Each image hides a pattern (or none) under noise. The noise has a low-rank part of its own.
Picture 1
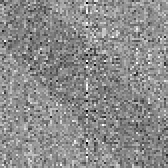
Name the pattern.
a diagonal band
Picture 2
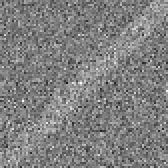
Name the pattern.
a diagonal band
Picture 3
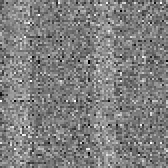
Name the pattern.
bands of columns
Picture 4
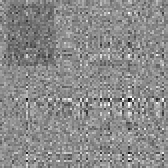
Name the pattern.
one block
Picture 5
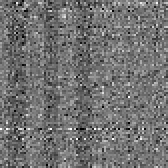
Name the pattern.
bands of columns
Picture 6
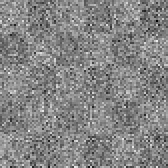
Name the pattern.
a checkerboard
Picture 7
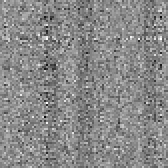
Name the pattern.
bands of columns
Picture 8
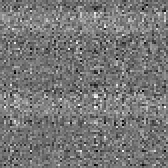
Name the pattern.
bands of rows
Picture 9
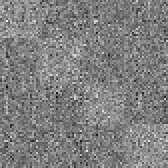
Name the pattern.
blocks along the diagonal
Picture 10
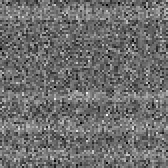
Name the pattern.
bands of rows
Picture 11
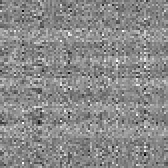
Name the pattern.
bands of rows
